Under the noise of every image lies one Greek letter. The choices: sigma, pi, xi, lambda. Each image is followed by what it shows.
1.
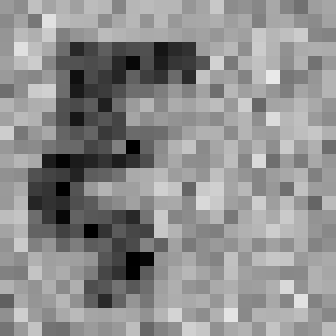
dark xi
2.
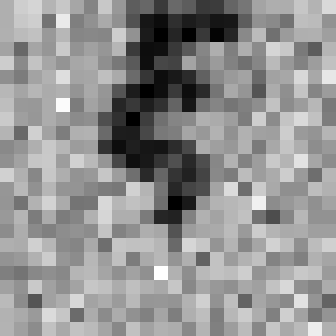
dark xi
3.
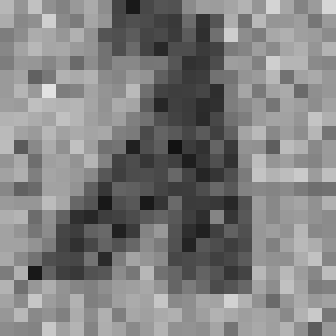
dark lambda
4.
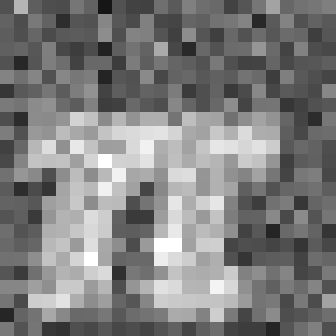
light pi
